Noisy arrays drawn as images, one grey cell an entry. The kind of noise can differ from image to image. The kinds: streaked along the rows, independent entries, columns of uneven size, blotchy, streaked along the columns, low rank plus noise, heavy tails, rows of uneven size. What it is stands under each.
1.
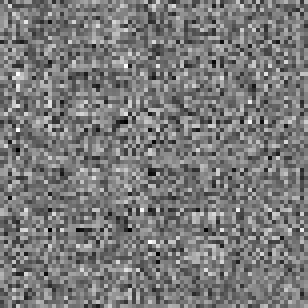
low rank plus noise
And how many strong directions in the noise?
five to eight
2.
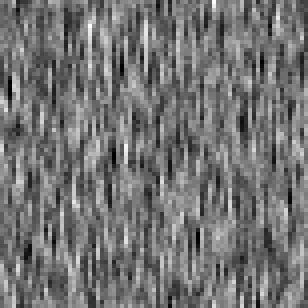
streaked along the columns
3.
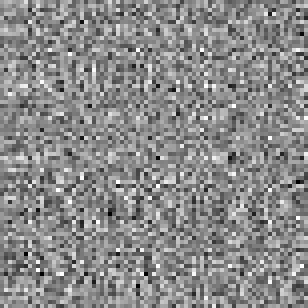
low rank plus noise
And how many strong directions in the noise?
three or four
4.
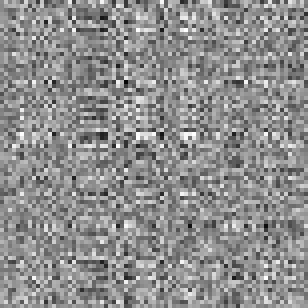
low rank plus noise
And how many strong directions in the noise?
two
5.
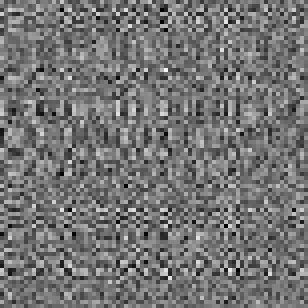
low rank plus noise
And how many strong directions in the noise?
one
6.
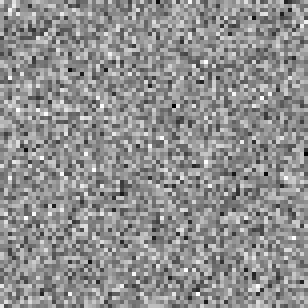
independent entries
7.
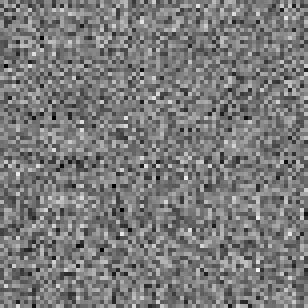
low rank plus noise
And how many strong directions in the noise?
five to eight
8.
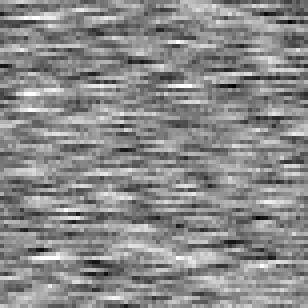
streaked along the rows
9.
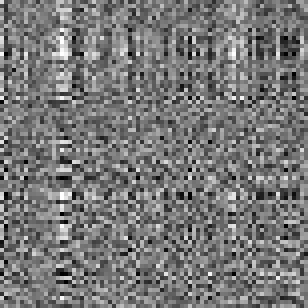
low rank plus noise
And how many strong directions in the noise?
one
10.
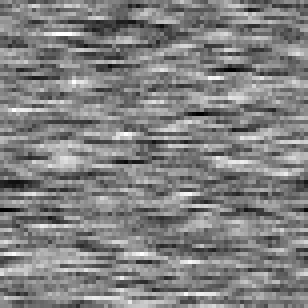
streaked along the rows
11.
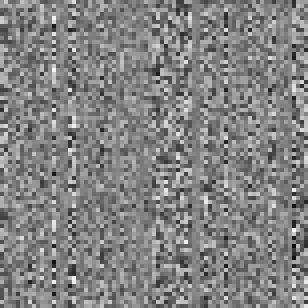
columns of uneven size
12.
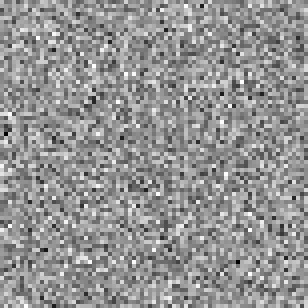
independent entries
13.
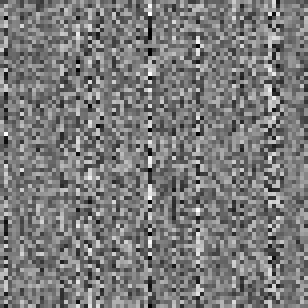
columns of uneven size
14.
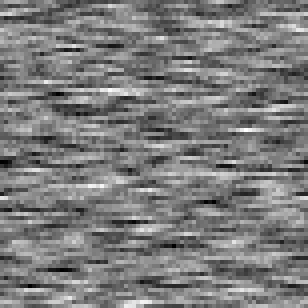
streaked along the rows
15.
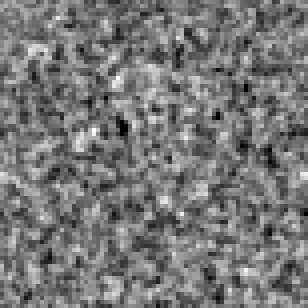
blotchy
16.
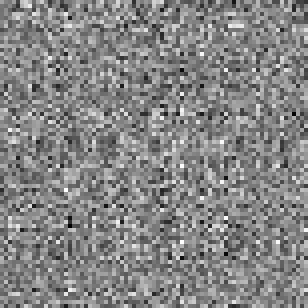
low rank plus noise
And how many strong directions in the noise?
five to eight
